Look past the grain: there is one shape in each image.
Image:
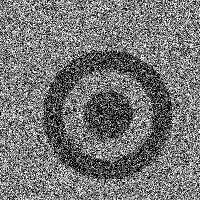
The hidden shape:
bullseye
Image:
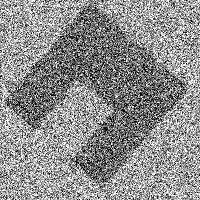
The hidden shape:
square with a notch
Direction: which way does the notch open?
down and left
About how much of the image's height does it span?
nearly all
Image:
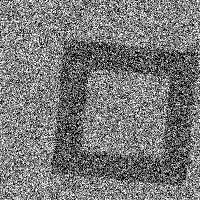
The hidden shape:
square frame
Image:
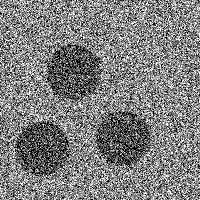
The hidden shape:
three dots
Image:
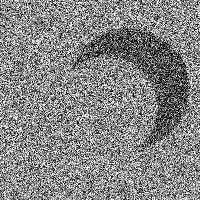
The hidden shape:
crescent
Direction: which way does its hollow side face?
down and left
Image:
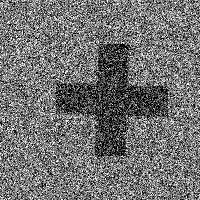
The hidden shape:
cross
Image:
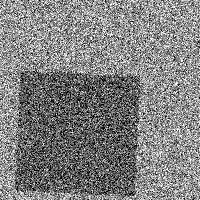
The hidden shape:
square
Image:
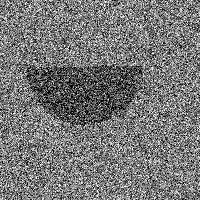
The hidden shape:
half disc
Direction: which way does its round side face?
down
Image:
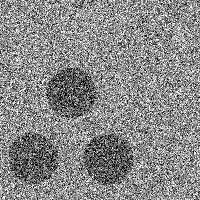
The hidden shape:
three dots
